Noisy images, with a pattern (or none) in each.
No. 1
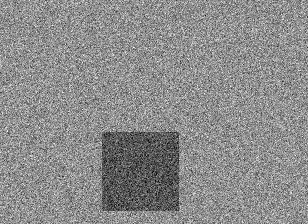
one block
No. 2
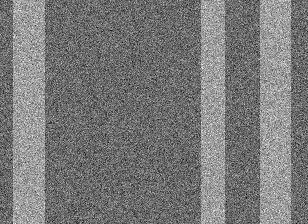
bands of columns
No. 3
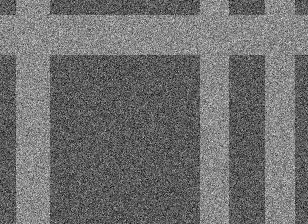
bands of rows crossing bands of columns
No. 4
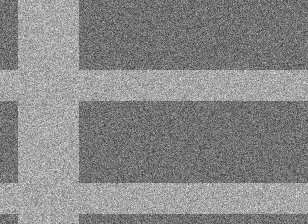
bands of rows crossing bands of columns
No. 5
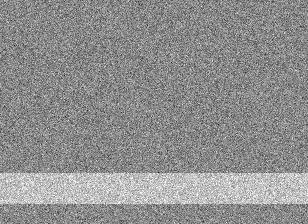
one band of rows
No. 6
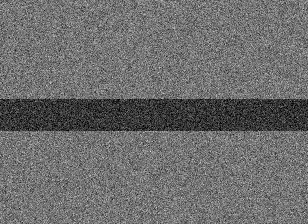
one band of rows
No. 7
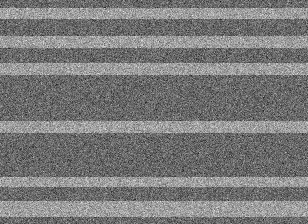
bands of rows
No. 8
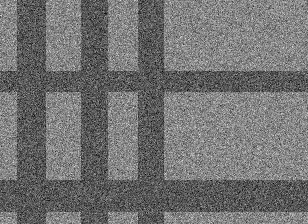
bands of rows crossing bands of columns
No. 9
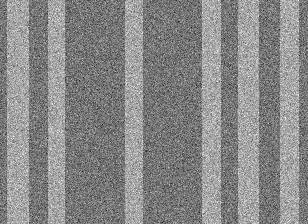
bands of columns
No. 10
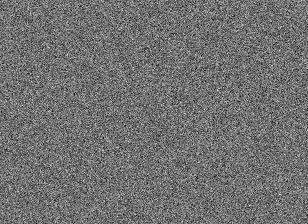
only noise
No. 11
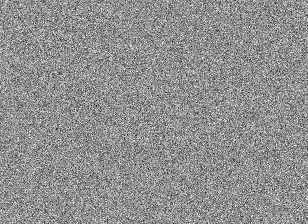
only noise
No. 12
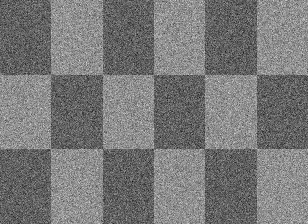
a checkerboard
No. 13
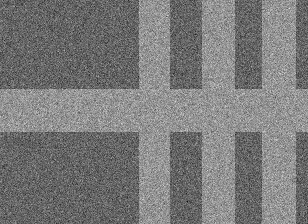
bands of rows crossing bands of columns
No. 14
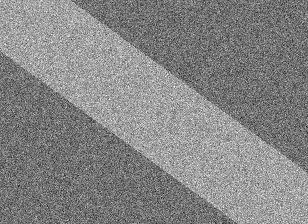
a diagonal band
